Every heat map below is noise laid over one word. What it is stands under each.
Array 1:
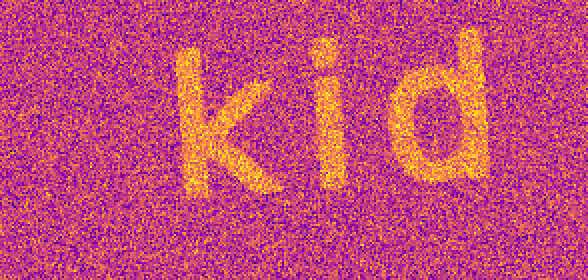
kid
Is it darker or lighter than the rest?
lighter
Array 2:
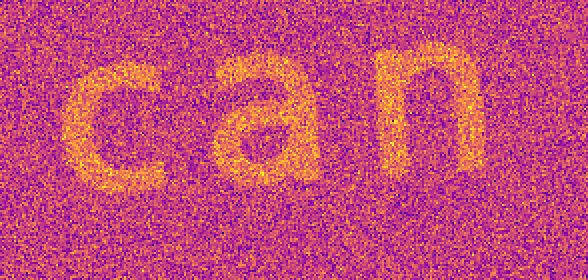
can
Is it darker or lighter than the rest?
lighter
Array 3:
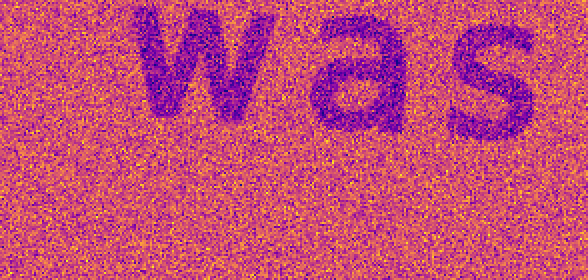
was
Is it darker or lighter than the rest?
darker
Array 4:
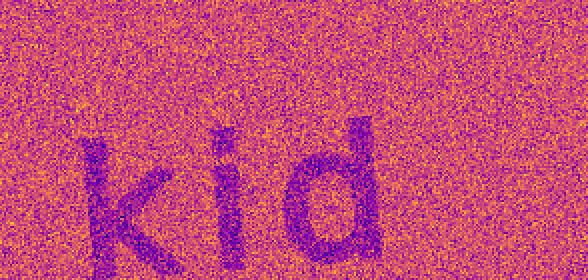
kid
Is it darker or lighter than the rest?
darker
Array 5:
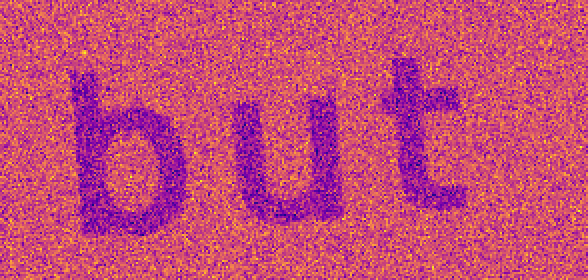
but
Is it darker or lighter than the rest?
darker
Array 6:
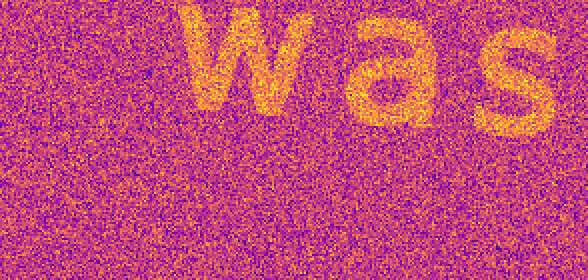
was
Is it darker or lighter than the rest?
lighter
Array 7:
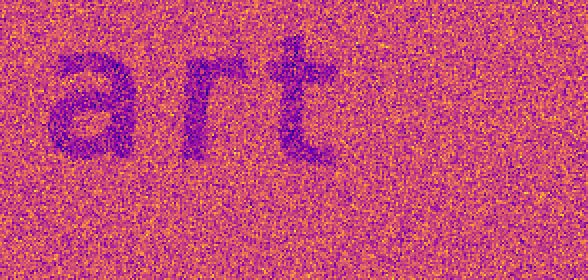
art
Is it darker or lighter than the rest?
darker
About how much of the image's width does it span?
half
